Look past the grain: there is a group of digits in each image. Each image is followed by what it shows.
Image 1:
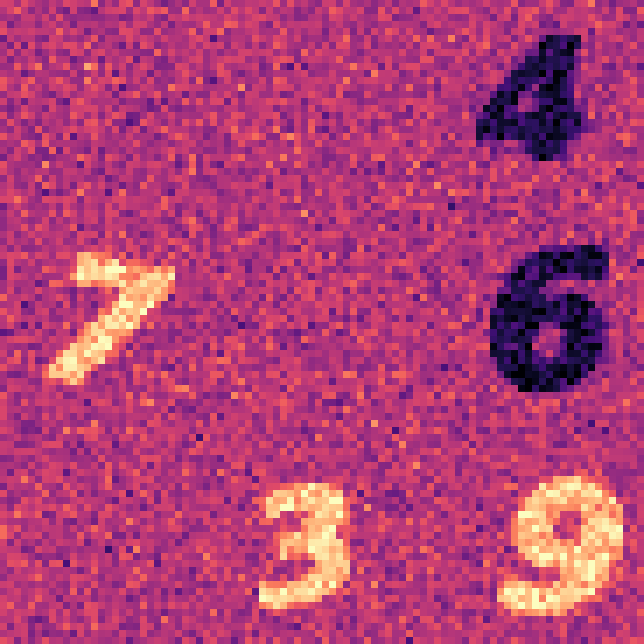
top right: dark 4; middle left: light 7; middle right: dark 6; bottom middle: light 3; bottom right: light 9
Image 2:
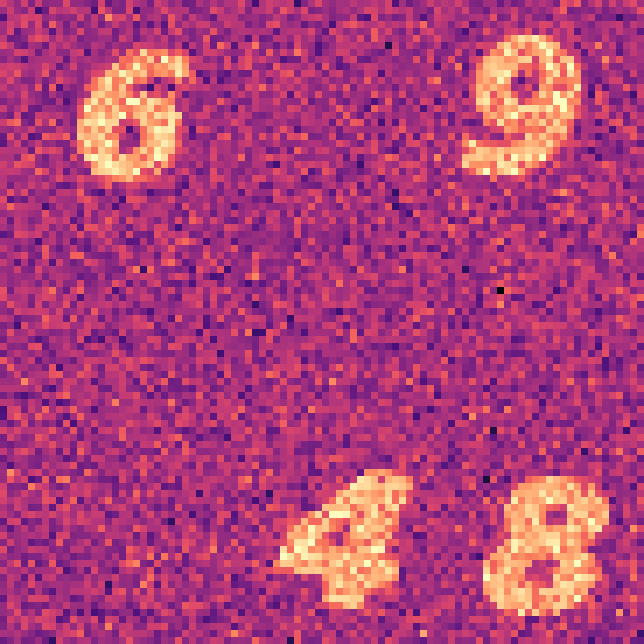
top left: light 6; top right: light 9; bottom middle: light 4; bottom right: light 8
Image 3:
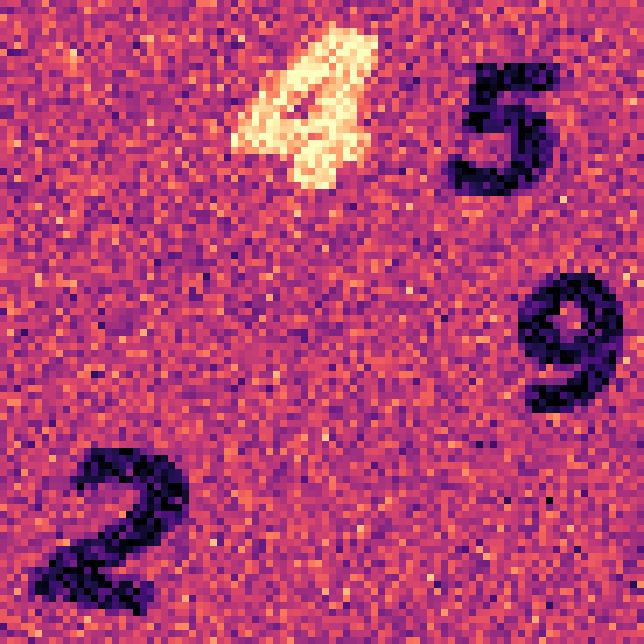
top middle: light 4; top right: dark 5; middle right: dark 9; bottom left: dark 2
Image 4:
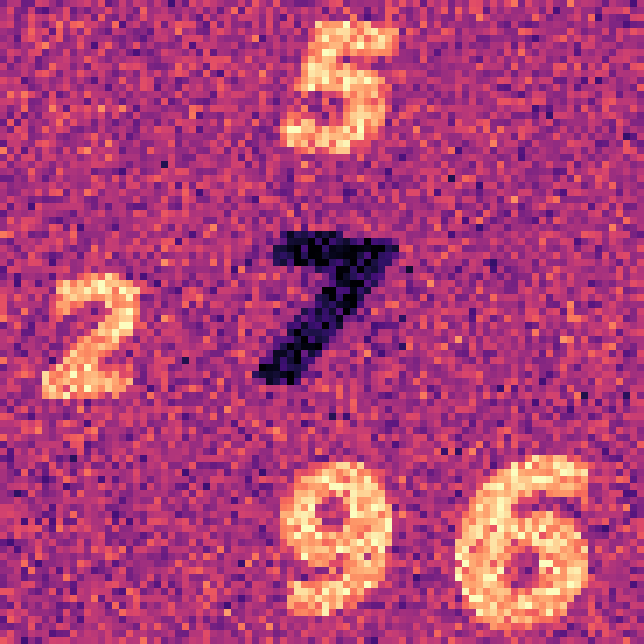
top middle: light 5; middle left: light 2; centre: dark 7; bottom middle: light 9; bottom right: light 6
